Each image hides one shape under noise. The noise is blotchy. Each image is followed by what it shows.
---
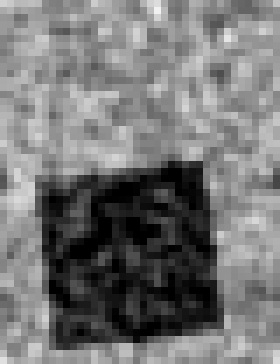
square
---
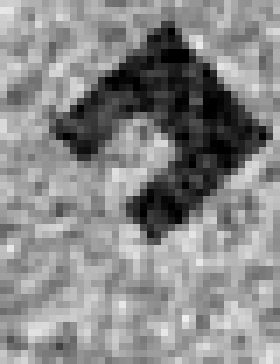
square with a notch
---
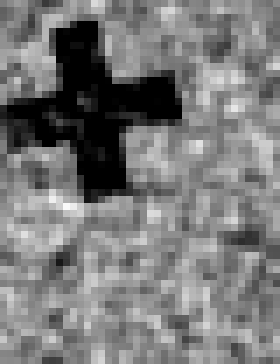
cross
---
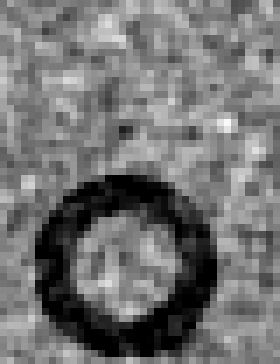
ring
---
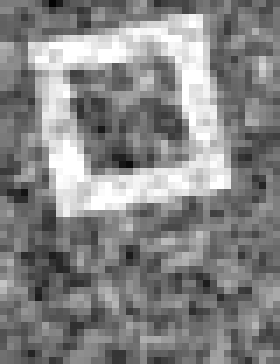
square frame
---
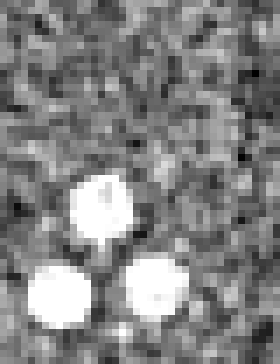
three dots
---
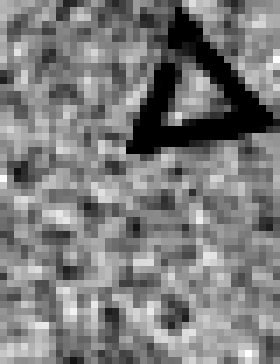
triangle frame
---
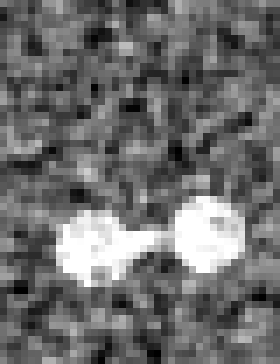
dumbbell
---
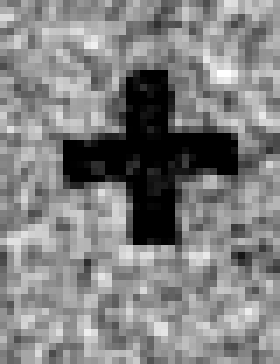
cross
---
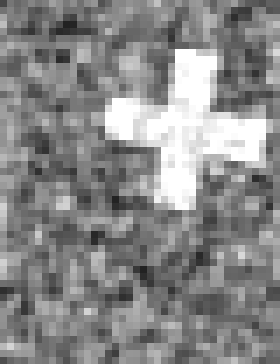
cross
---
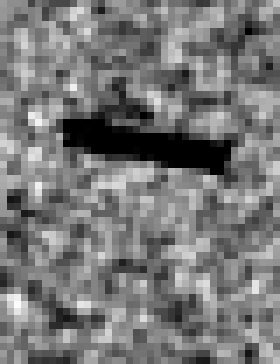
bar
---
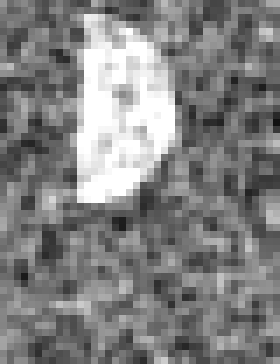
half disc
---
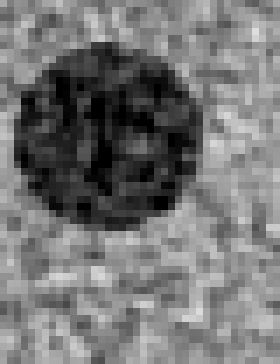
disc
